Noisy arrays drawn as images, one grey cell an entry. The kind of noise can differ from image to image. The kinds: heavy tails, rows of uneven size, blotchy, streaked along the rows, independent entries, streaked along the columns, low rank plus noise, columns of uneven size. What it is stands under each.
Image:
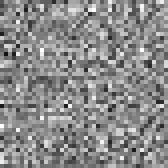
low rank plus noise
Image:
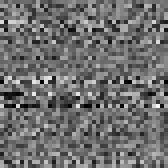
rows of uneven size
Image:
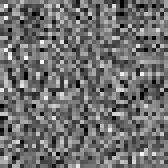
low rank plus noise
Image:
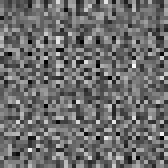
low rank plus noise
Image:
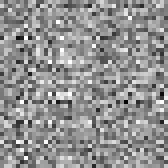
low rank plus noise
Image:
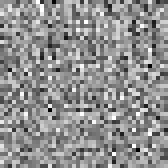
low rank plus noise
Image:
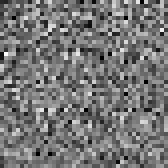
low rank plus noise
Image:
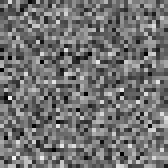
independent entries
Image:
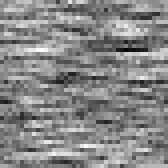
streaked along the rows
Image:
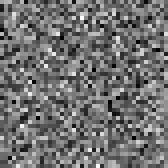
independent entries
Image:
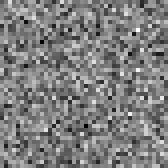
independent entries
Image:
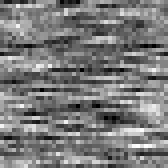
streaked along the rows
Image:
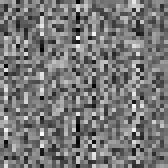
columns of uneven size
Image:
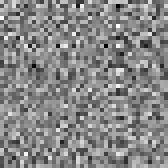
low rank plus noise
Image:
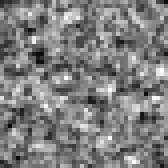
blotchy
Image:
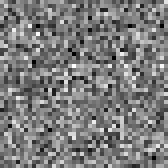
independent entries
